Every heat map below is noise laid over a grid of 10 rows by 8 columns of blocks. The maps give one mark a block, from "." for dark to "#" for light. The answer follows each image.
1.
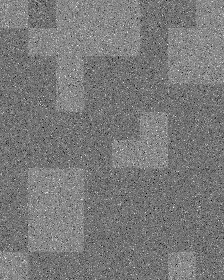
# . # # # . . #
. # # # # . # #
. . # . . . # #
. . # . . . . .
. . . . . # . .
. . . . # # . .
. # # . . . . .
. # # . . . . .
. # # . . . . .
# . . . . . # .
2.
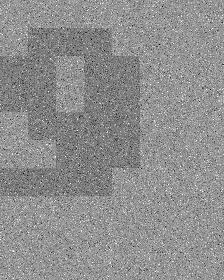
# # # # # # # #
# . . . # # # #
. . # . . # # #
. . # . . # # #
# . . . . # # #
# # . . . # # #
. . . . # # # #
# # # # # # # #
# # # # # # # #
# # # # # # # #
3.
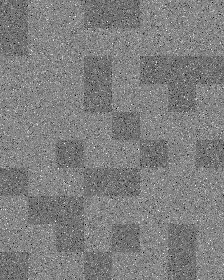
. # # . . # # #
. # # # # # # #
# # # . # . . .
# # # . # # . #
# # # # . # # #
# # . # # . # .
. # # . . # # #
# . . # # # # #
# # . # . # . #
. # # . # # . #
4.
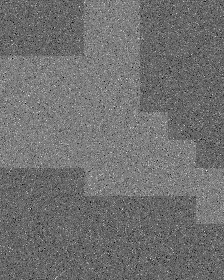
. . . # # . . .
. . . # # . . .
# # # # # . . .
# # # # # . . .
# # # # # # . .
# # # # # # # .
. . . # # # # #
. . . . . . . #
. . . . . . . .
. . . . . . . .
